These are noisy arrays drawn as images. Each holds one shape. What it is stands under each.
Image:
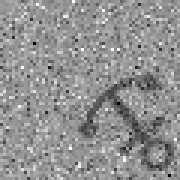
dark anchor
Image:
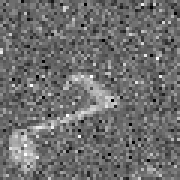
light musical note
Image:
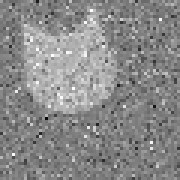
light cat's head
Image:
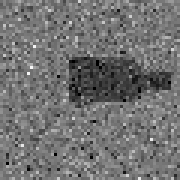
dark bottle
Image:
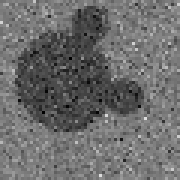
dark bear's head
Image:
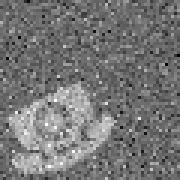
light telephone
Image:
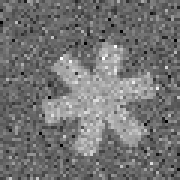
light asterisk
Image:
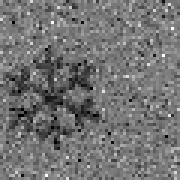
dark snowflake
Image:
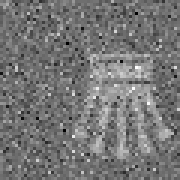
light chess queen
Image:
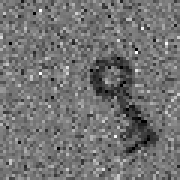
dark key
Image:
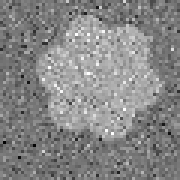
light flower
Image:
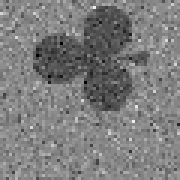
dark club
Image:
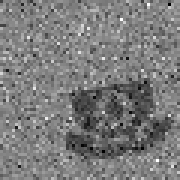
dark telephone
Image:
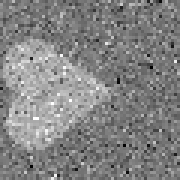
light heart
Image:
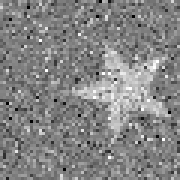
light star
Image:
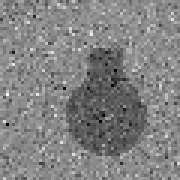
dark light bulb
